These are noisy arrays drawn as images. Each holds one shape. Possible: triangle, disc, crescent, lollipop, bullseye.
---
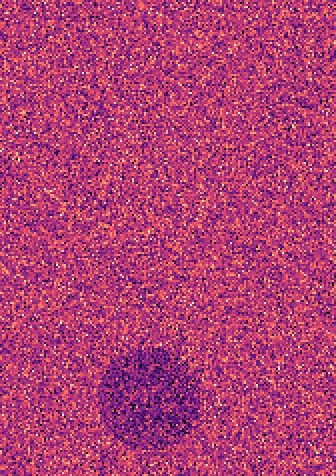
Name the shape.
disc
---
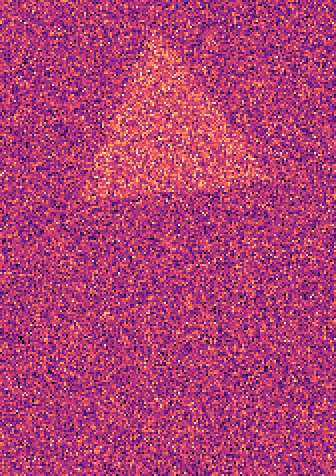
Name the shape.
triangle
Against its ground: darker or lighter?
lighter
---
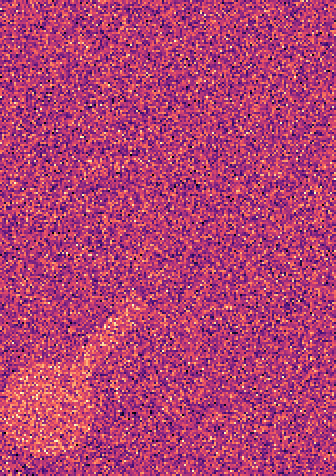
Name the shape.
lollipop
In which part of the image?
bottom left
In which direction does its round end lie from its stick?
down and left
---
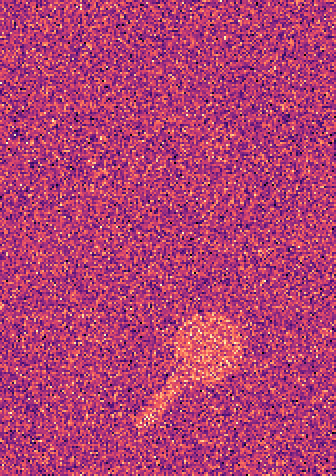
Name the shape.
lollipop
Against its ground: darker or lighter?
lighter
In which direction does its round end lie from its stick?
up and right
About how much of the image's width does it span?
a third
